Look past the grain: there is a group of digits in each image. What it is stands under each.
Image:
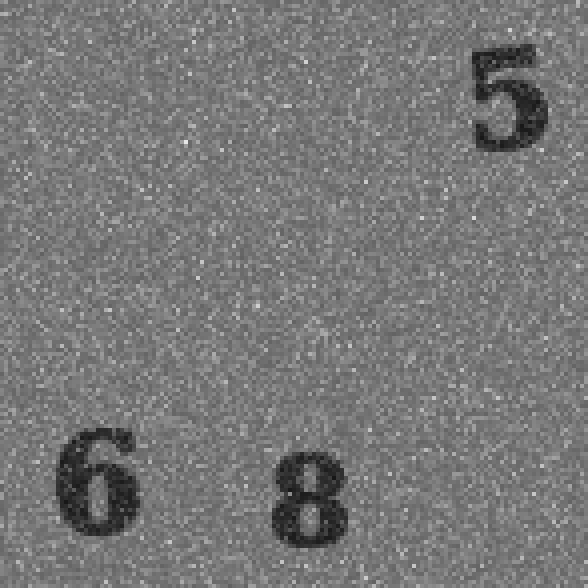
top right: 5; bottom left: 6; bottom middle: 8
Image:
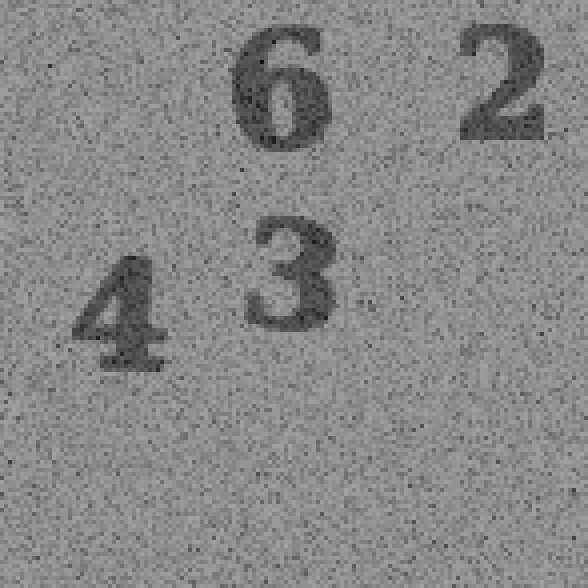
top middle: 6; top right: 2; middle left: 4; centre: 3
